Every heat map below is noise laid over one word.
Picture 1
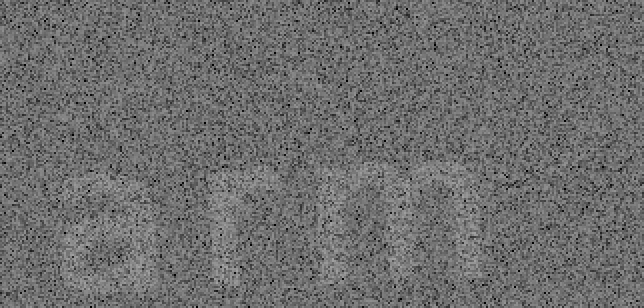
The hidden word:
arm
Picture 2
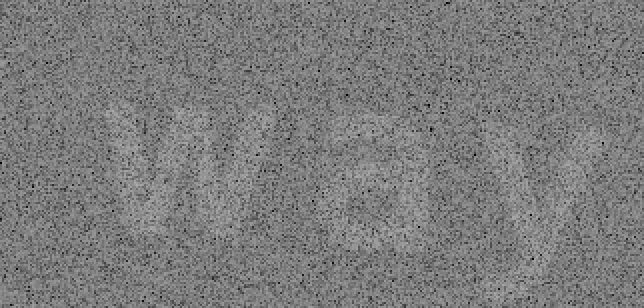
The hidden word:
way
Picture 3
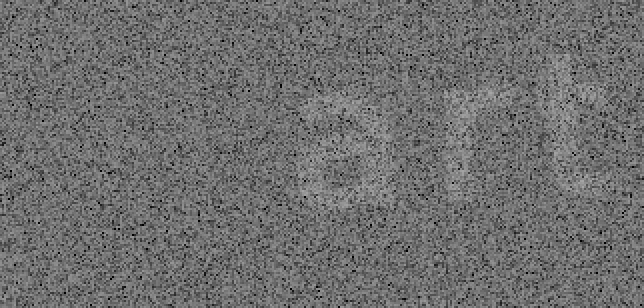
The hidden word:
art
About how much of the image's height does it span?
half
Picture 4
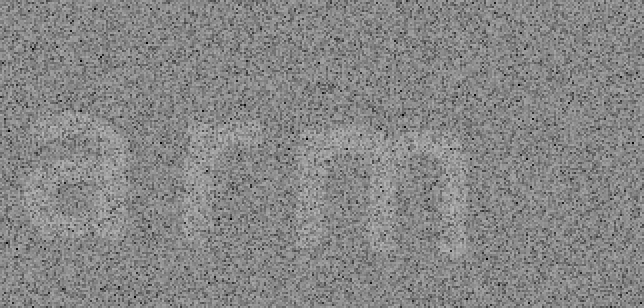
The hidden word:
arm
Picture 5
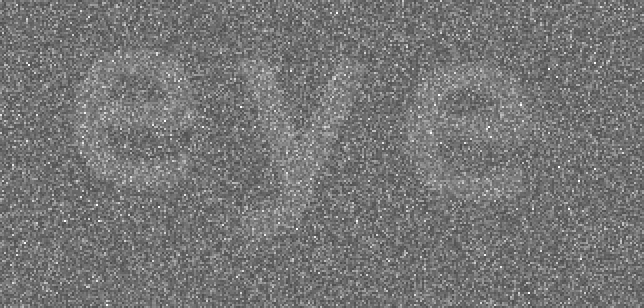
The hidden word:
eye
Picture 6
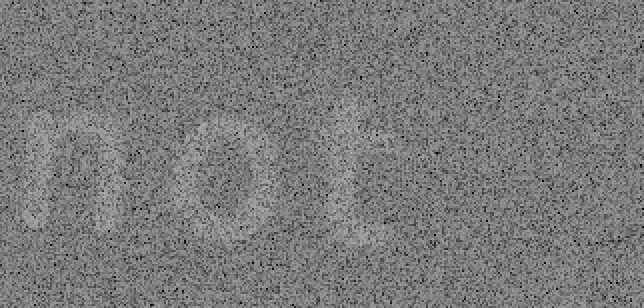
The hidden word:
not
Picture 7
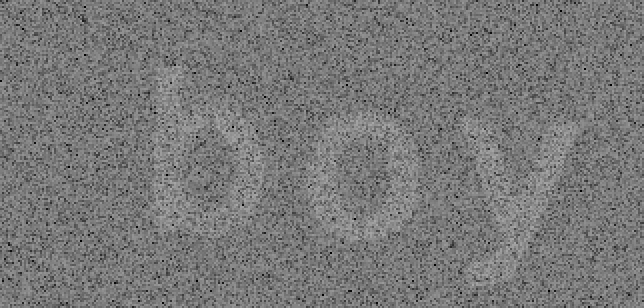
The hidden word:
boy
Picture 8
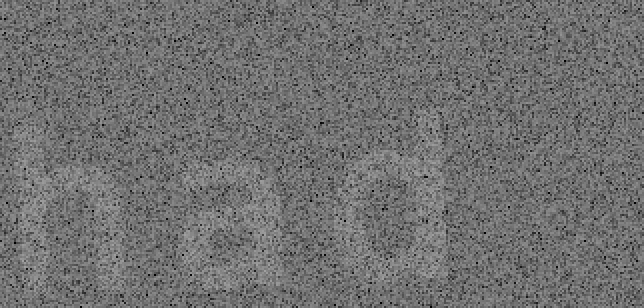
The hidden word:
had
